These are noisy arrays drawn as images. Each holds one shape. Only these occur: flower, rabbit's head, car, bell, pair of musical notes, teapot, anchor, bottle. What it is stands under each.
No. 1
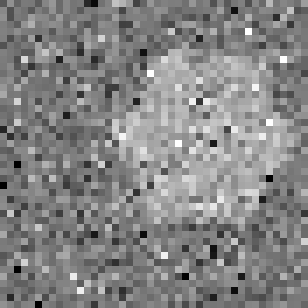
flower
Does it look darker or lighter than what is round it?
lighter
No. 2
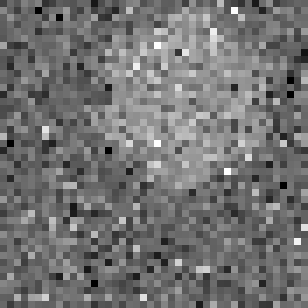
flower
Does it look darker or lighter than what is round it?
lighter
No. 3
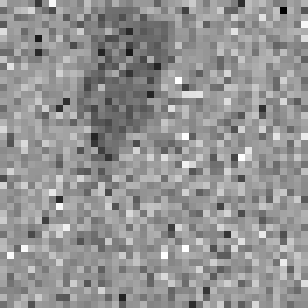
bottle
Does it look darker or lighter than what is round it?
darker
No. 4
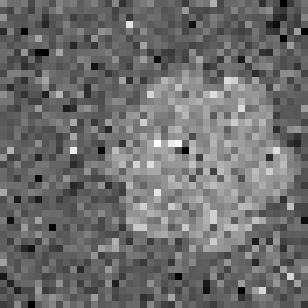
flower
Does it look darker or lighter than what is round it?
lighter
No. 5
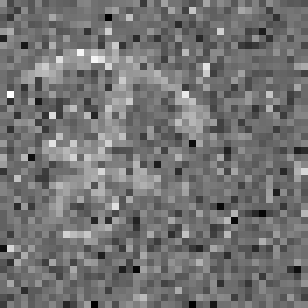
anchor
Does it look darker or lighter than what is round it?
lighter
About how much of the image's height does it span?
two thirds
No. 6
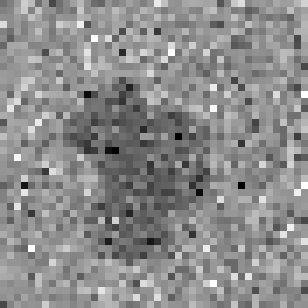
car
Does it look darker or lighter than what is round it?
darker
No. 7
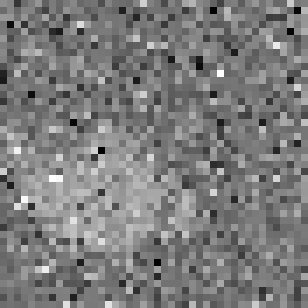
teapot
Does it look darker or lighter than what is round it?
lighter
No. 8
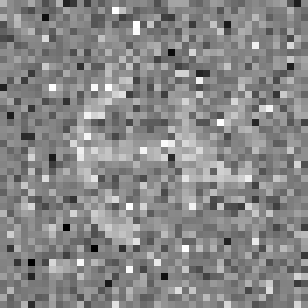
anchor
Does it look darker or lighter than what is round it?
lighter
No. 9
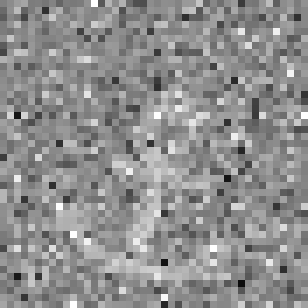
anchor
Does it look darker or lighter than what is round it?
lighter
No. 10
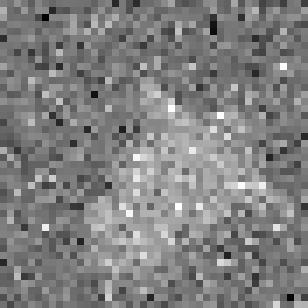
bell
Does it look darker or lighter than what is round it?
lighter
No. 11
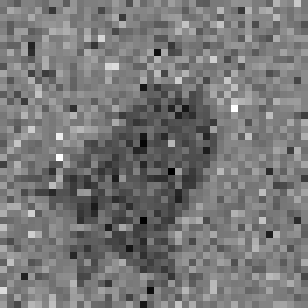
bell
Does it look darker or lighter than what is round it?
darker
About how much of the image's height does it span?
two thirds
